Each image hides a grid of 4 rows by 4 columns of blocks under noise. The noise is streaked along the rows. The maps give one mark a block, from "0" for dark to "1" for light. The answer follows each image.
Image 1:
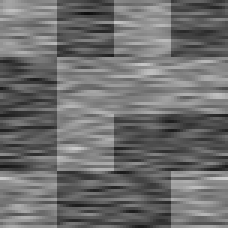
1 0 1 0
0 1 1 1
0 1 0 0
1 0 0 1
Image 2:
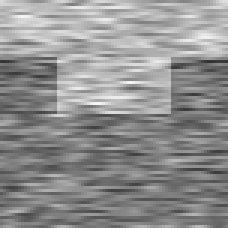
1 1 1 1
0 1 1 0
0 0 0 0
0 0 0 0
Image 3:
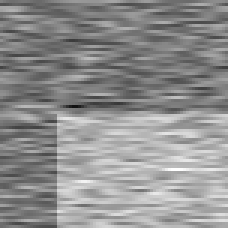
0 0 0 0
0 0 0 0
0 1 1 1
0 1 1 1
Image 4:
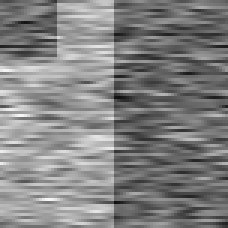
0 1 0 0
1 1 0 0
1 1 0 0
1 1 0 0
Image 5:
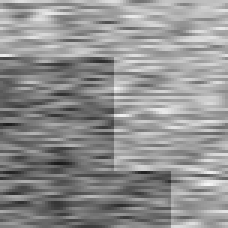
1 1 1 1
0 0 1 1
0 0 1 1
0 0 0 1
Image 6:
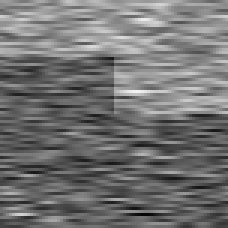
1 1 1 1
0 0 1 1
0 0 0 0
0 0 0 0
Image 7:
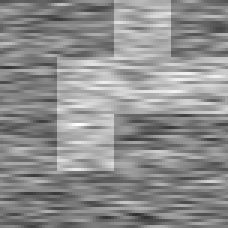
0 0 1 0
0 1 1 1
0 1 0 0
0 0 0 0
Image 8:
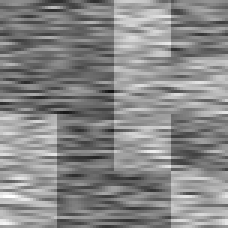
0 0 1 0
0 0 1 1
1 0 1 0
1 0 0 1
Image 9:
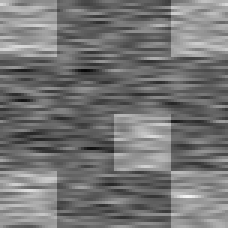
1 0 0 1
0 0 0 0
0 0 1 0
1 0 0 1
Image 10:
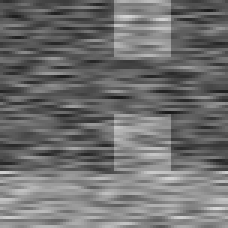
0 0 1 0
0 0 0 0
0 0 1 0
1 1 1 1
